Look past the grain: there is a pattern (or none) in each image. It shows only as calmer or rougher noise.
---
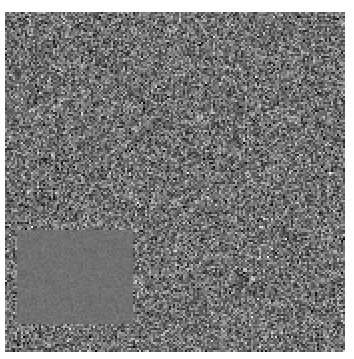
one block
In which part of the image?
bottom left
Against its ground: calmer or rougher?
calmer
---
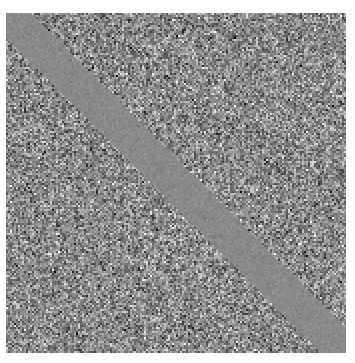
a diagonal band
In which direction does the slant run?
top left to bottom right
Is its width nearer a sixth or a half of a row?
a sixth
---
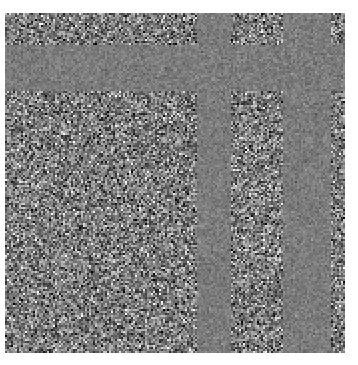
bands of rows crossing bands of columns
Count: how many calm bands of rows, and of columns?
1 and 2
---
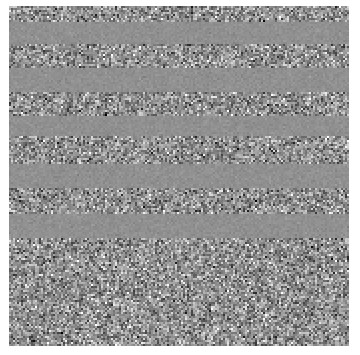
bands of rows
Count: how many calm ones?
5
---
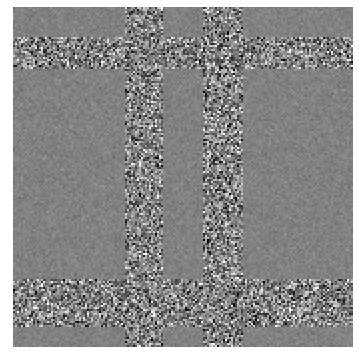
bands of rows crossing bands of columns
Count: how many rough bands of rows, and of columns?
2 and 2
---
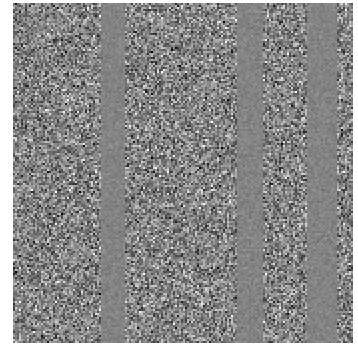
bands of columns
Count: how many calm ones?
3
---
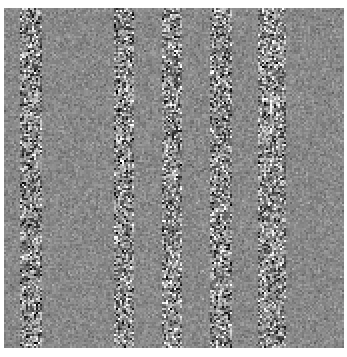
bands of columns
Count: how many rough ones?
5
